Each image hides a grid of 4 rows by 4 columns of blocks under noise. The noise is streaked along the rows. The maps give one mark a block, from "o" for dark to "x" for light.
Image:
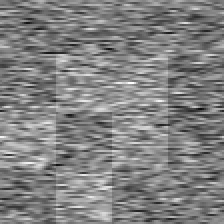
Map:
oooo
oxxo
xoxo
oxoo
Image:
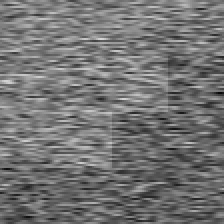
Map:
xxxx
xxxo
xxoo
oooo
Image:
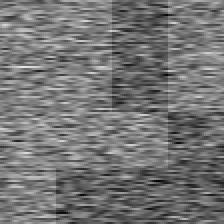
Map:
xxox
xxox
xxxo
xooo
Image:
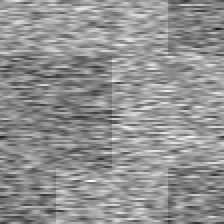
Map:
xxxo
ooxx
ooxx
oxxo
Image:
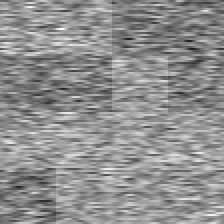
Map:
xxoo
ooxo
xxxx
oxxx
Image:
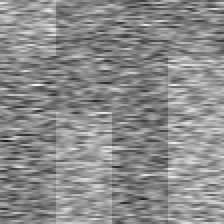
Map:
xooo
ooox
oxox
oxox
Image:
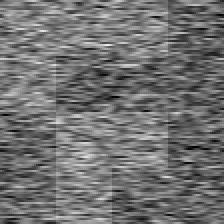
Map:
xxxo
xooo
oxxo
oxoo
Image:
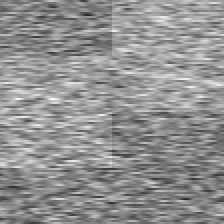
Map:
ooxx
xxxx
xxoo
oooo
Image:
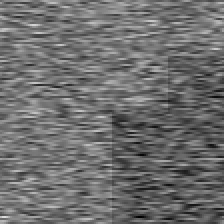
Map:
xxxx
xxxo
xxoo
xxoo
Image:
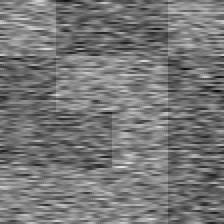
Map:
xoox
oxxo
ooxo
xxxo
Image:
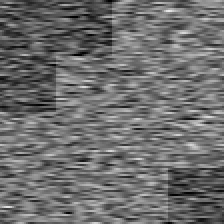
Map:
ooxx
oxxx
xxxx
xxxo
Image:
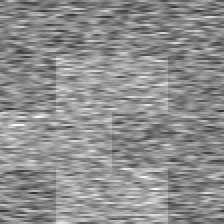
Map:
oooo
oxxo
xxoo
oxxo
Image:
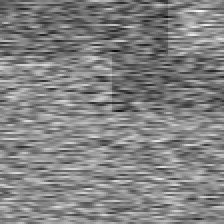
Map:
ooox
xxoo
xxxx
xxxx
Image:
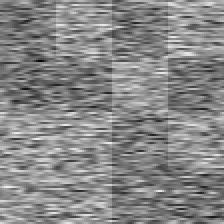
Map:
oxox
ooxo
xxox
xxoo
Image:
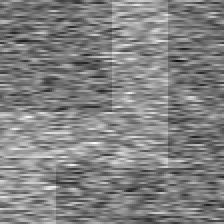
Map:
ooxo
ooxo
xxxo
xooo
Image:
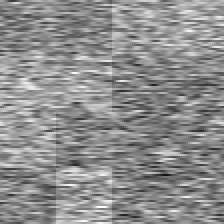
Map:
ooxx
xxoo
xooo
oxoo
